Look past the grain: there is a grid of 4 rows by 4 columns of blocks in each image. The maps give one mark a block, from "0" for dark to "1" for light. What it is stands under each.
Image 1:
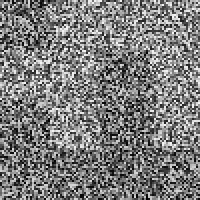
0 1 1 1
1 1 0 1
0 1 0 1
0 0 0 0
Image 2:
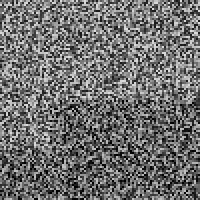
1 1 1 1
1 1 1 1
1 0 0 0
0 0 0 0
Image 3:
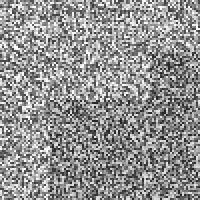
1 1 1 1
1 1 1 0
1 0 0 0
1 0 0 0
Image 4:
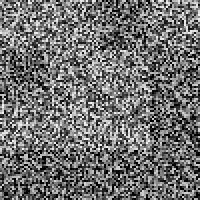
1 1 0 1
0 1 1 0
1 1 1 0
0 0 0 0
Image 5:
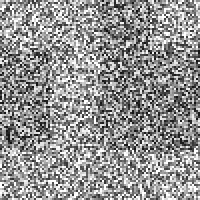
1 1 0 1
0 1 0 0
0 1 0 0
1 1 1 1
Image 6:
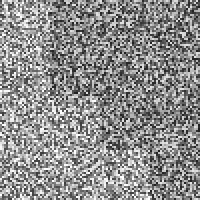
1 0 0 0
1 0 0 0
1 1 0 0
1 1 1 0
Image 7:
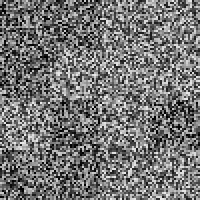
0 0 1 1
0 1 1 1
1 0 1 0
0 0 1 1
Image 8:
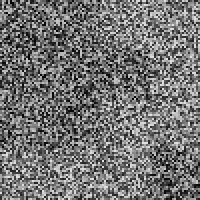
0 0 1 1
0 0 0 1
0 0 1 1
1 1 1 0
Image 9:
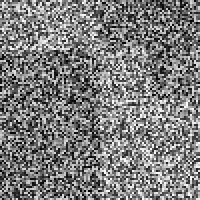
1 1 0 0
0 0 1 0
0 0 1 1
0 0 1 1
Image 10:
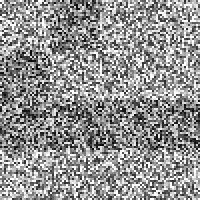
1 0 1 1
0 1 1 1
0 0 0 0
1 1 1 1
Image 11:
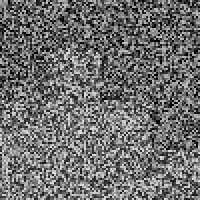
0 0 0 0
0 1 0 0
1 1 1 0
1 1 1 1
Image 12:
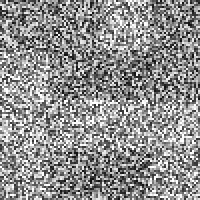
0 0 1 0
1 0 0 0
1 1 1 1
1 0 0 1
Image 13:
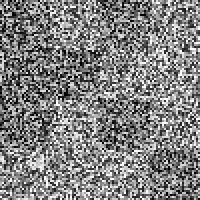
0 1 0 1
0 0 1 1
0 1 0 1
1 1 1 0
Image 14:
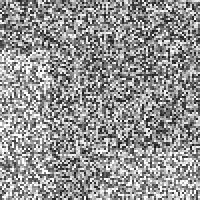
0 0 0 0
1 0 0 0
1 0 0 0
1 0 1 1
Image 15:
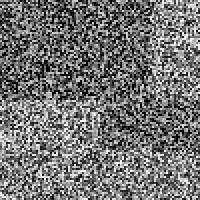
0 0 0 1
0 0 0 1
1 1 0 0
1 1 1 1
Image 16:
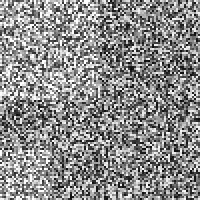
1 1 0 0
1 1 0 0
0 0 0 0
1 0 0 0
